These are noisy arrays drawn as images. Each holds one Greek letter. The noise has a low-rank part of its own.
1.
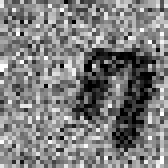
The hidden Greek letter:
eta
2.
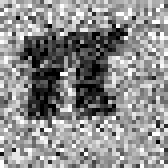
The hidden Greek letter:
pi
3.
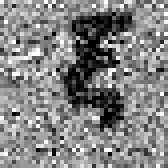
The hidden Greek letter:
xi
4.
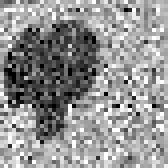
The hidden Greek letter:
phi
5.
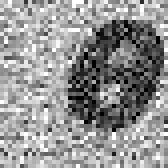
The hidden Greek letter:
theta
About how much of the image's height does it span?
two thirds
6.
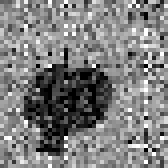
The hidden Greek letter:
phi
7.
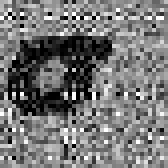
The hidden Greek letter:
sigma
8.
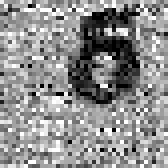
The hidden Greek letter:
delta
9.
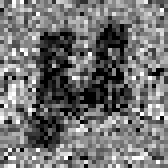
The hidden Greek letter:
mu
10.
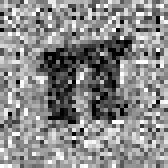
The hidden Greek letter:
pi
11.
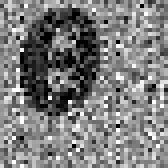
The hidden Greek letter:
theta
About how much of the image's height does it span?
two thirds
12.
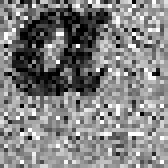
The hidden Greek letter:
alpha
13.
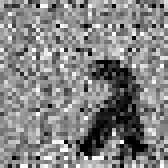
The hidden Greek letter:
lambda
